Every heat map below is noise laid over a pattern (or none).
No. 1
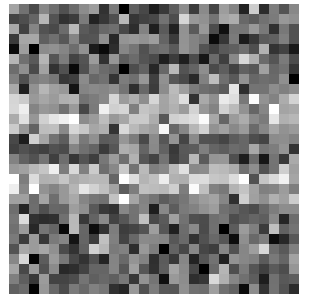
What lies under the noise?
bands of rows
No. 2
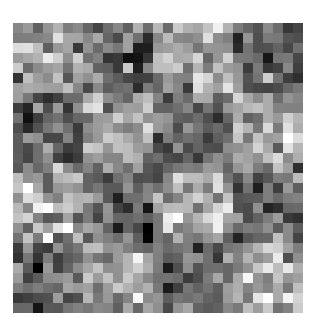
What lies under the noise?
a checkerboard
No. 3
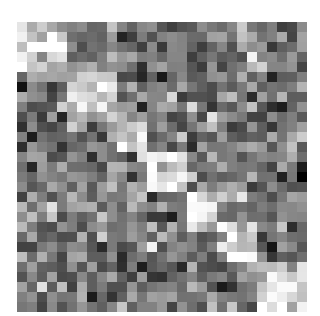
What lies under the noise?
blocks along the diagonal
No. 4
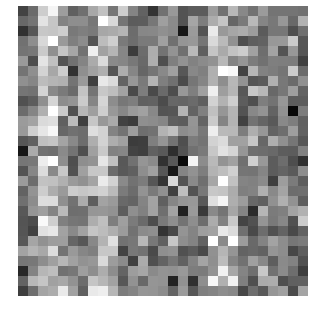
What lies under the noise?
bands of columns
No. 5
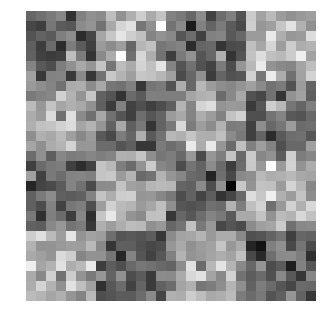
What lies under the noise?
a checkerboard
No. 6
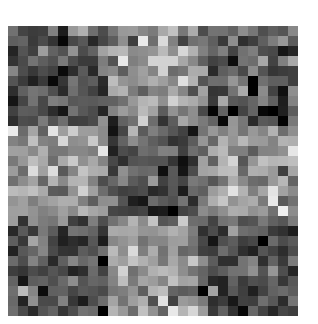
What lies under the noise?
a checkerboard
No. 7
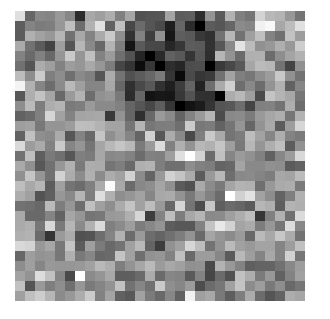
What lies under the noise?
one block
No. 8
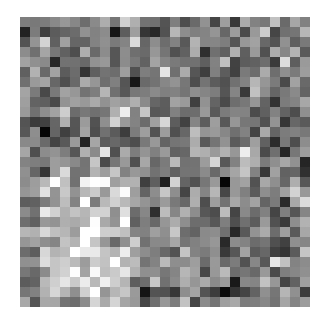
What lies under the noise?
one block
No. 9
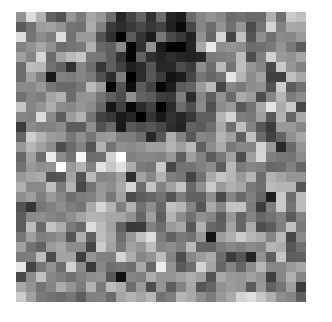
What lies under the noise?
one block
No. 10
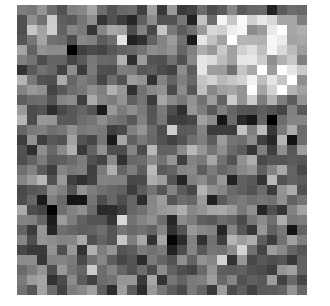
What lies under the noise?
one block
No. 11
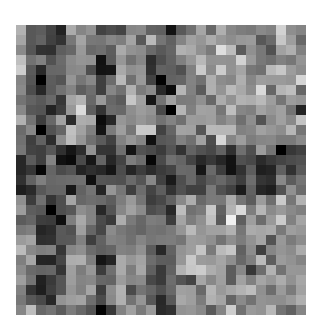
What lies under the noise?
bands of rows crossing bands of columns
